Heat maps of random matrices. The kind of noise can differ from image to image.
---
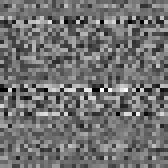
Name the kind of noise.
rows of uneven size
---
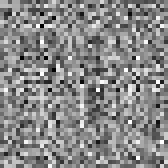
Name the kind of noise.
low rank plus noise
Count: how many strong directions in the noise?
three or four
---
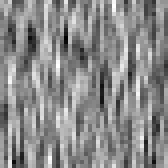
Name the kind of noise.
streaked along the columns
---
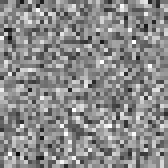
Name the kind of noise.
independent entries
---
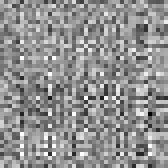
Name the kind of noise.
low rank plus noise
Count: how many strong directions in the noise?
two
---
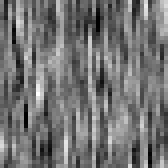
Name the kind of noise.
streaked along the columns
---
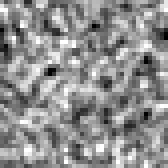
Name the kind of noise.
blotchy
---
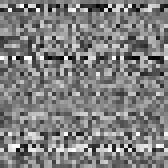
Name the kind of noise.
rows of uneven size
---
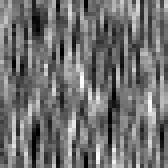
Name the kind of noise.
streaked along the columns
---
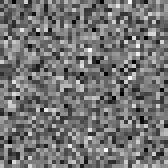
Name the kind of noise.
independent entries
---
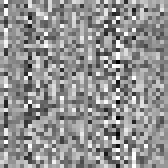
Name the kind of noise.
columns of uneven size
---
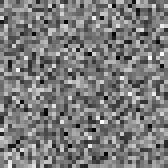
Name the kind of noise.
independent entries
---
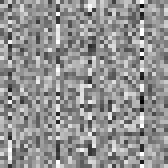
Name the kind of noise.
columns of uneven size
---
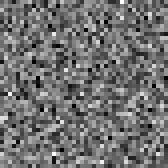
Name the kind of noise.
independent entries
